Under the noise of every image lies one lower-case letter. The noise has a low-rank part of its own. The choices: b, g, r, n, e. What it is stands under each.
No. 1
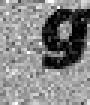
dark g
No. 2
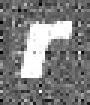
light r
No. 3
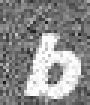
light b
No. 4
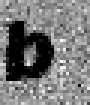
dark b
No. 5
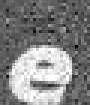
light e
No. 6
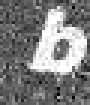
light b
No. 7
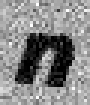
dark n
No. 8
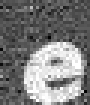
light e
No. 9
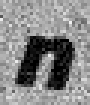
dark n
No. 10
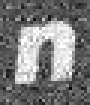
light n
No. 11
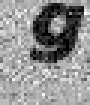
dark g
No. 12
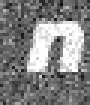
light n
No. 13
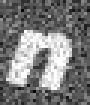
light n
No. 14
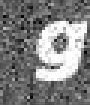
light g
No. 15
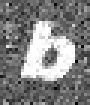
light b
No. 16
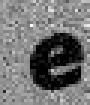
dark e
